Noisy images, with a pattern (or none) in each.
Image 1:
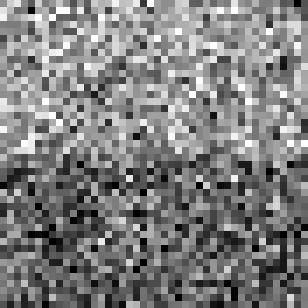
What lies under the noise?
a sharp edge
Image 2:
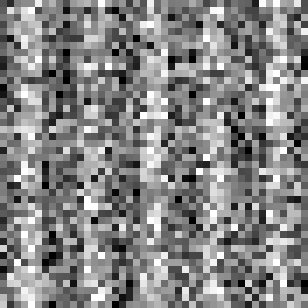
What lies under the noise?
vertical stripes
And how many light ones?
5
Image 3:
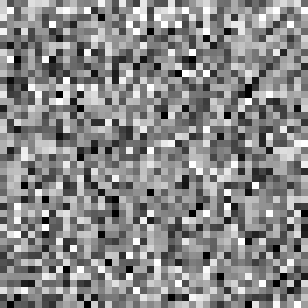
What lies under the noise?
only noise
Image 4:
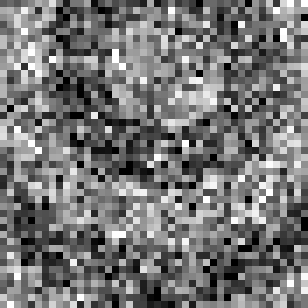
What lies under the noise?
rings round one point
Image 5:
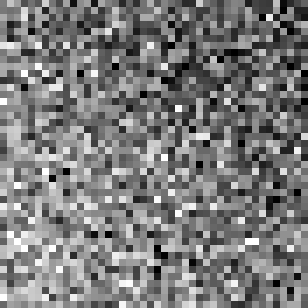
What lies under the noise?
a smooth slope
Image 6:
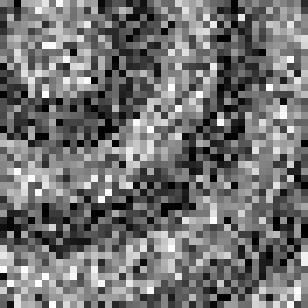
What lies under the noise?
rings round one point
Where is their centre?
top left
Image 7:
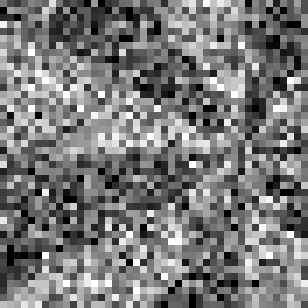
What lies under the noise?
spokes from one point
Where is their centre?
middle right
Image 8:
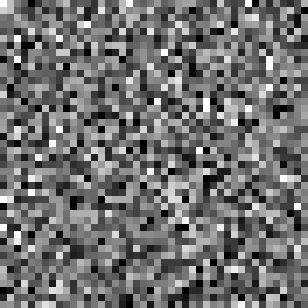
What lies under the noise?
only noise
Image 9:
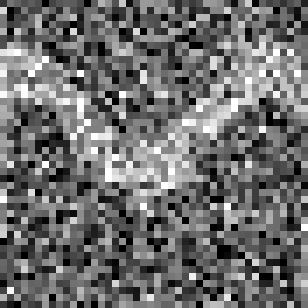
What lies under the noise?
a wavy band
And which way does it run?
left to right
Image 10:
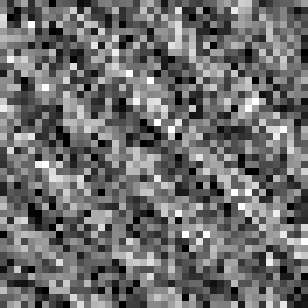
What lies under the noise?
diagonal stripes
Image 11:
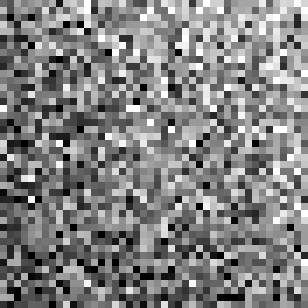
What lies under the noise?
a smooth slope
